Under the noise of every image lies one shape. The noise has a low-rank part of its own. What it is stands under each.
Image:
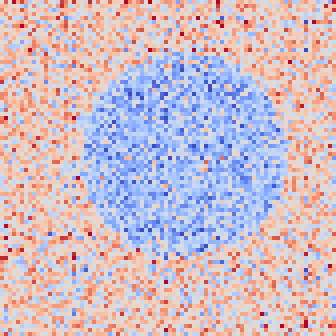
disc
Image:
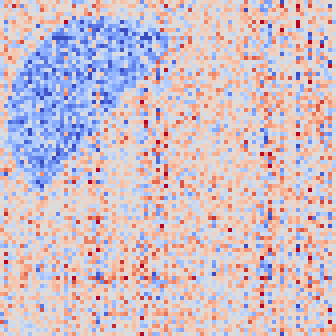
half disc
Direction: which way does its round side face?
up and left
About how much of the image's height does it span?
half
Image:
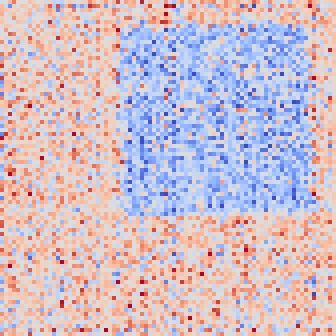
square
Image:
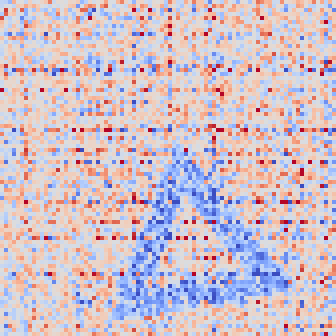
triangle frame
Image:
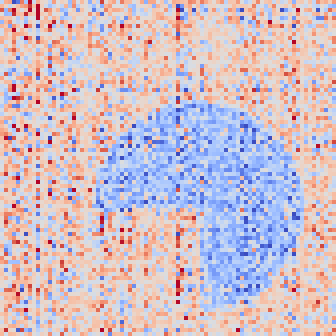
disc with a wedge cut out
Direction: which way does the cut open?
down and left
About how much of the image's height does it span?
two thirds
